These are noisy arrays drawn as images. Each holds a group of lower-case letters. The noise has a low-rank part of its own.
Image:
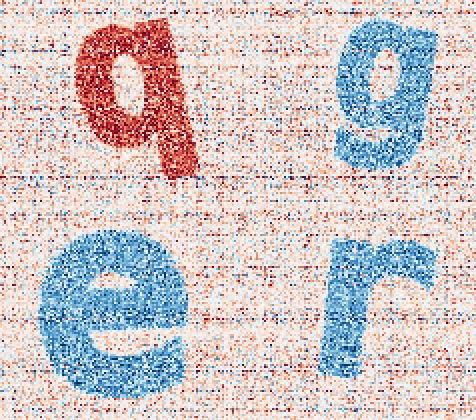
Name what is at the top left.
q
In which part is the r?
bottom right
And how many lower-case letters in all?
4
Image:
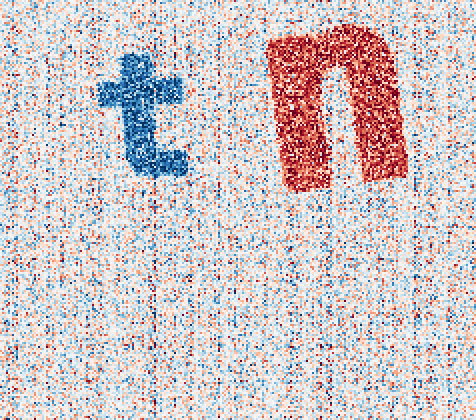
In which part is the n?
top right
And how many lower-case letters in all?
2
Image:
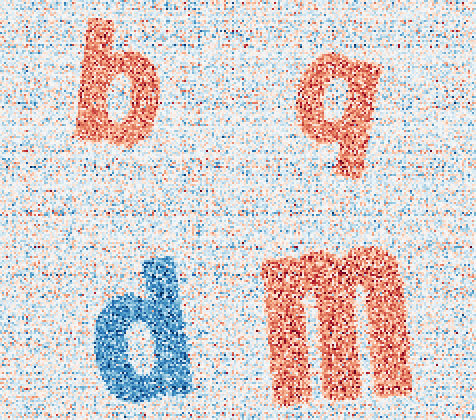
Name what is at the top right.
q
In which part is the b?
top left
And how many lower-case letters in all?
4
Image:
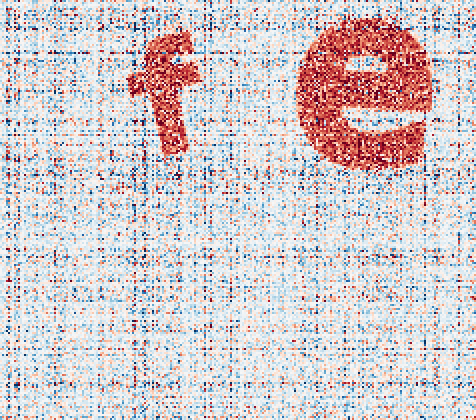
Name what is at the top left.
f
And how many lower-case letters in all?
2
